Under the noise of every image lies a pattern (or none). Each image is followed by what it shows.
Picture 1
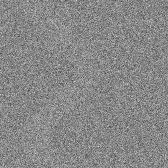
a wavy band
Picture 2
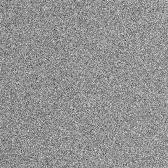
a smooth slope
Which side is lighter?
right
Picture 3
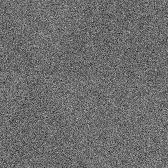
spokes from one point
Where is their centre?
middle left
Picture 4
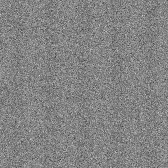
vertical stripes
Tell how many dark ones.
5
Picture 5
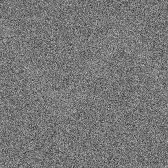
a wavy band
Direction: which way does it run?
left to right
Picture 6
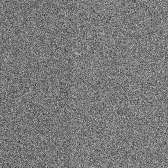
a sharp edge
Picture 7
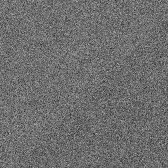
a sharp edge
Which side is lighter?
top left
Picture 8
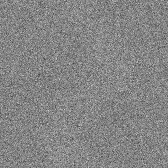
a wavy band
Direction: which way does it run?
top to bottom
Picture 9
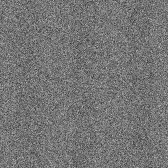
vertical stripes
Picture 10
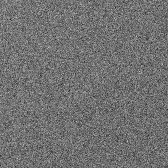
a smooth slope
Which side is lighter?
top left
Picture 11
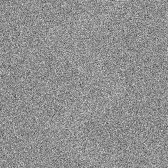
a wavy band
